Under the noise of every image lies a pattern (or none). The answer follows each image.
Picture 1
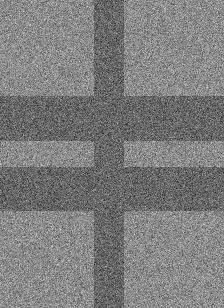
bands of rows crossing bands of columns
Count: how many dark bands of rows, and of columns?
2 and 1
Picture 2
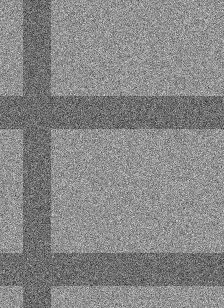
bands of rows crossing bands of columns
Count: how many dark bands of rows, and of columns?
2 and 1
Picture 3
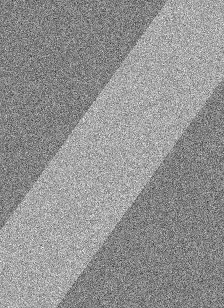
a diagonal band
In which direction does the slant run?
bottom left to top right
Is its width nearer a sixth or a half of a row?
a half
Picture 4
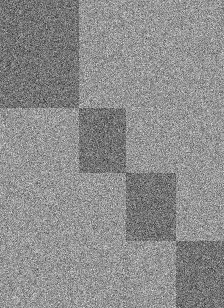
blocks along the diagonal
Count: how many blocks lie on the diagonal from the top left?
4
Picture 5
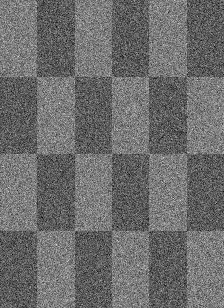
a checkerboard
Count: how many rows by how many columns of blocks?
4 by 6
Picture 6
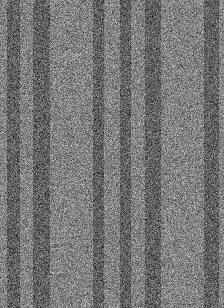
bands of columns
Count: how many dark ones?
6
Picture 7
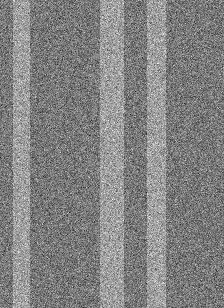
bands of columns
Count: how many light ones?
3
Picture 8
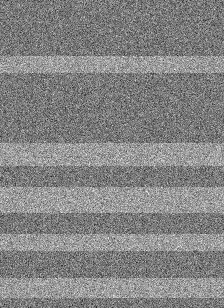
bands of rows
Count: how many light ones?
5
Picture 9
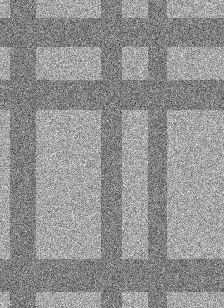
bands of rows crossing bands of columns
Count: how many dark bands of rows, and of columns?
3 and 3
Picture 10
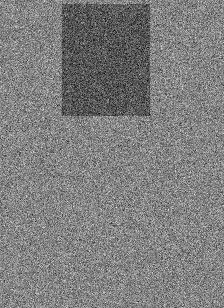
one block
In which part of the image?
top middle
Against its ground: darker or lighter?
darker
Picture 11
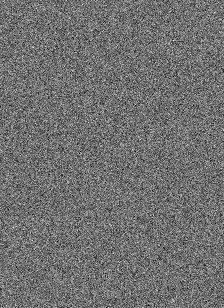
only noise
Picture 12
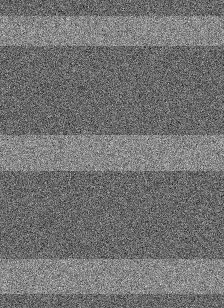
bands of rows
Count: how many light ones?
3
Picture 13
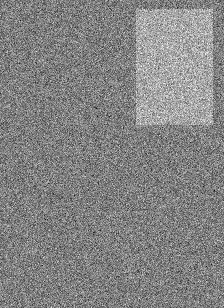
one block
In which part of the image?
top right
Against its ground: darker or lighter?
lighter
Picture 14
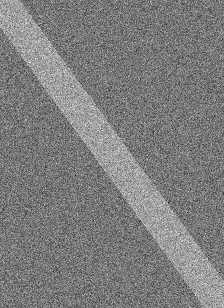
a diagonal band
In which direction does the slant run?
top left to bottom right
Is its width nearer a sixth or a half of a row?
a sixth
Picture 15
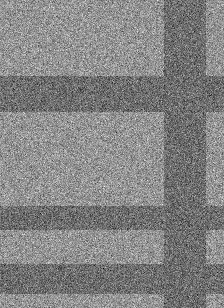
bands of rows crossing bands of columns
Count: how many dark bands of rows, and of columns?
3 and 1
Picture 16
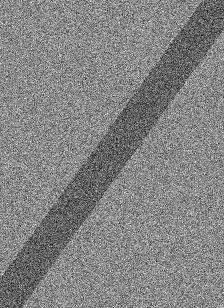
a diagonal band
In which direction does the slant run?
bottom left to top right
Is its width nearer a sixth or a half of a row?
a sixth
